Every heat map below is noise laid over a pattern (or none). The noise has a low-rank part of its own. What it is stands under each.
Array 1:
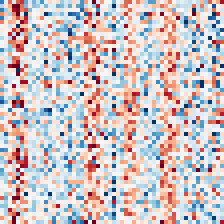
bands of columns
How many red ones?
4
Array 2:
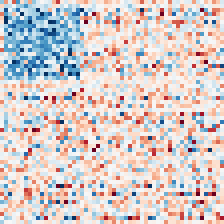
one block
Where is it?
top left
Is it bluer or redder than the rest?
bluer
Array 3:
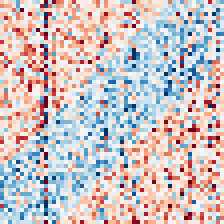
a diagonal band
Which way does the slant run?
bottom left to top right
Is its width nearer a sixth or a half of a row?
a half
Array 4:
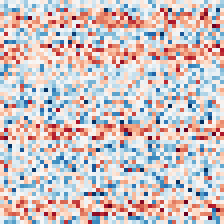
bands of rows
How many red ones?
4
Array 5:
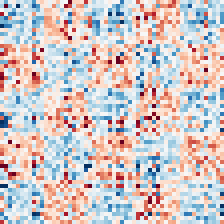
a checkerboard
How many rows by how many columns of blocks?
5 by 5
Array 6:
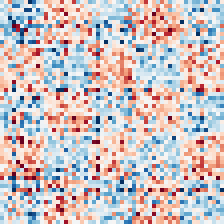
a checkerboard
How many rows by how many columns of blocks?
5 by 5
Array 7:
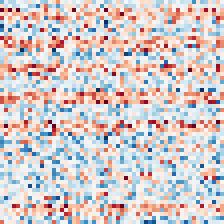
bands of rows
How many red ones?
6
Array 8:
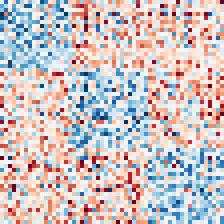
blocks along the diagonal
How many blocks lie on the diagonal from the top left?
3
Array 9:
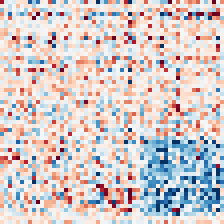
one block
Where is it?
bottom right
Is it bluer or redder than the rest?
bluer
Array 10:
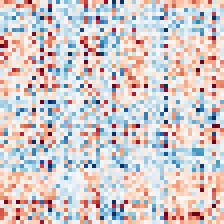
bands of rows crossing bands of columns
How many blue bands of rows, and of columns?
3 and 3
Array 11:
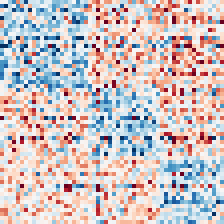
blocks along the diagonal
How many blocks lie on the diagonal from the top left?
3
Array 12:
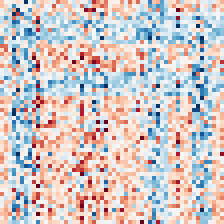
bands of rows crossing bands of columns
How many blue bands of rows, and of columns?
2 and 3
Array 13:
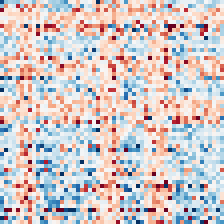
bands of rows crossing bands of columns
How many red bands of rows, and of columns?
3 and 3
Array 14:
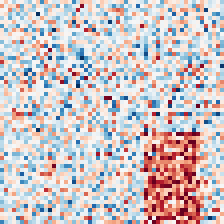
one block
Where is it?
bottom right
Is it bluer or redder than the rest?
redder
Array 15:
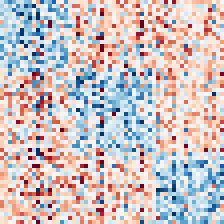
blocks along the diagonal
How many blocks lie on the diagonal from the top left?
3
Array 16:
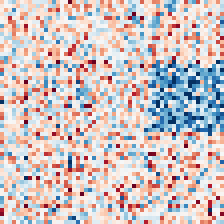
one block
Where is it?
middle right
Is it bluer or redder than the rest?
bluer
